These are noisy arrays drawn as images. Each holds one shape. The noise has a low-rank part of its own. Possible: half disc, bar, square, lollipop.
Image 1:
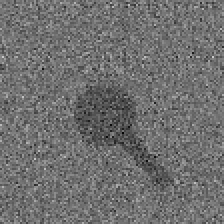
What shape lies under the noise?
lollipop
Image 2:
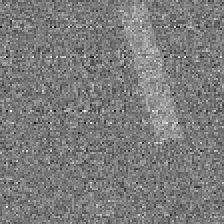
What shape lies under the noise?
bar
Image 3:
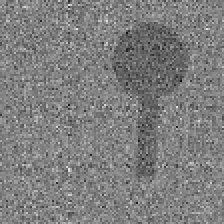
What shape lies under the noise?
lollipop
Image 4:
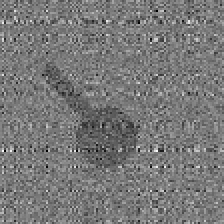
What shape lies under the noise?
lollipop
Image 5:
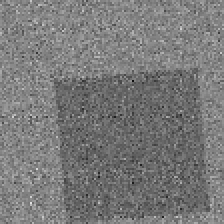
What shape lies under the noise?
square
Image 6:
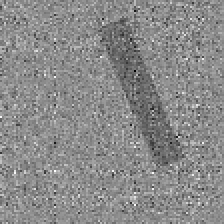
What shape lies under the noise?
bar
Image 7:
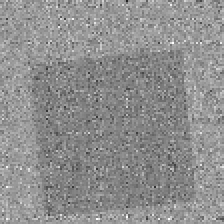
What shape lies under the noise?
square
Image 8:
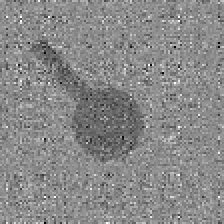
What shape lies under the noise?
lollipop
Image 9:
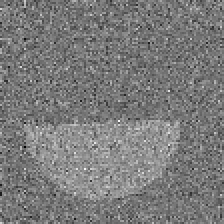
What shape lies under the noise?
half disc
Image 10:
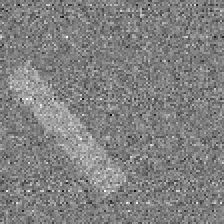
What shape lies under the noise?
bar
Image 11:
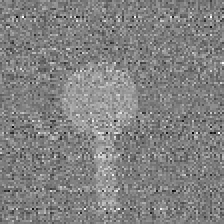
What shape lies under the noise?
lollipop
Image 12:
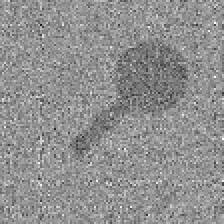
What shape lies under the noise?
lollipop
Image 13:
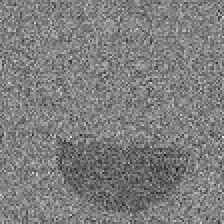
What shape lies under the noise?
half disc
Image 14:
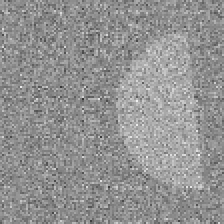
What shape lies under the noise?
half disc
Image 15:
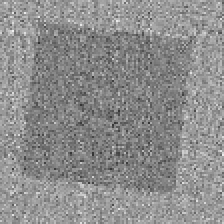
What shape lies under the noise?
square
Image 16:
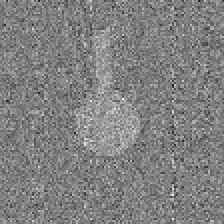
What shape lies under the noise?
lollipop
